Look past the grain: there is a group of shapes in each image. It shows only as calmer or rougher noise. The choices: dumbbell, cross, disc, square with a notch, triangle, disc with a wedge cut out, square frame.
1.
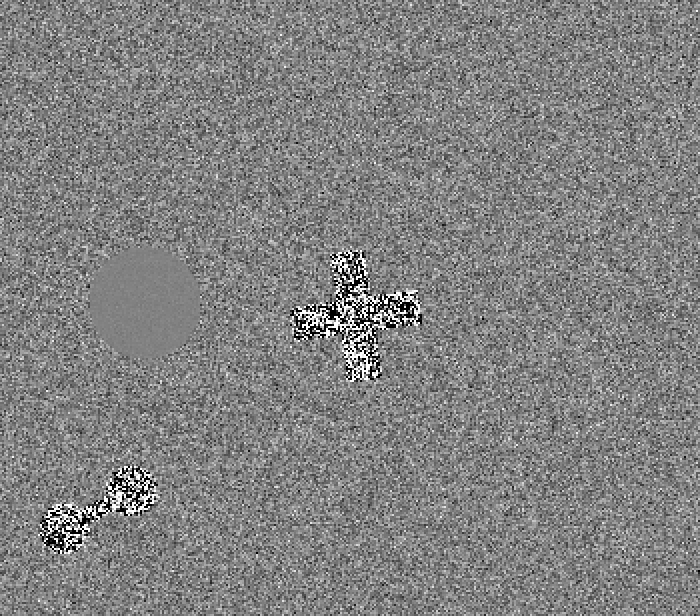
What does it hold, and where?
middle left: calm disc; centre: rough cross; bottom left: rough dumbbell
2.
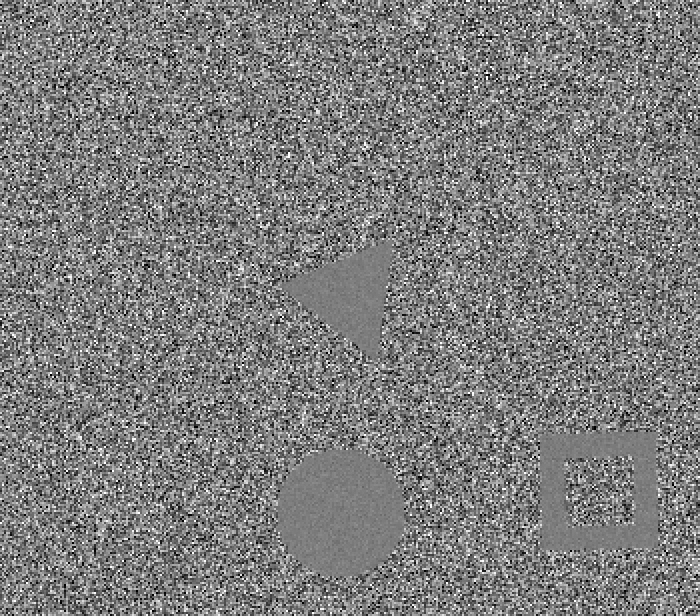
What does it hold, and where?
centre: calm triangle; bottom middle: calm disc; bottom right: calm square frame
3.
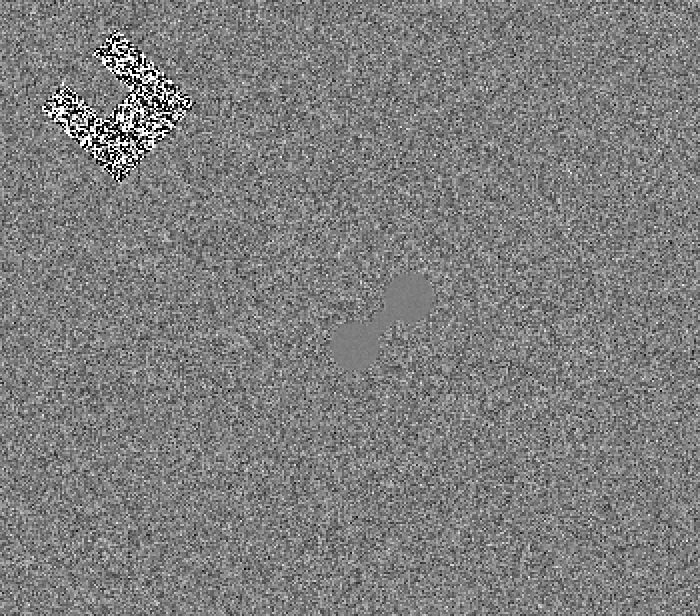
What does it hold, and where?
top left: rough square with a notch; centre: calm dumbbell
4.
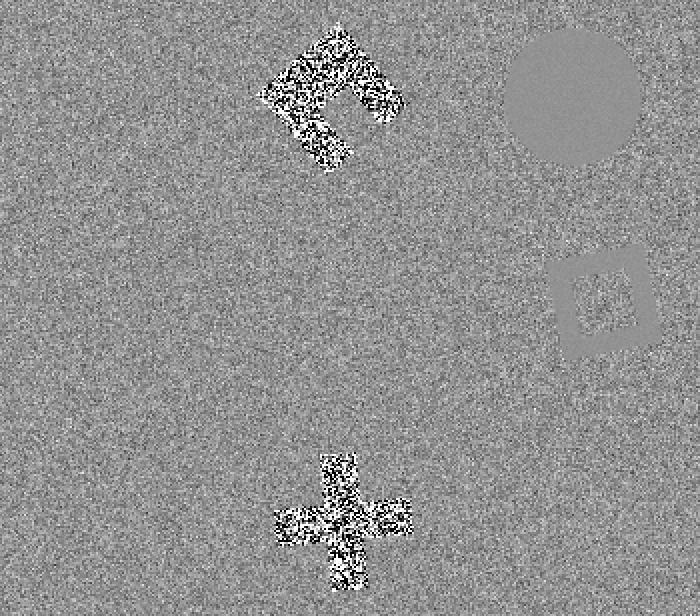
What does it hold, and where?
top middle: rough square with a notch; top right: calm disc; middle right: calm square frame; bottom middle: rough cross
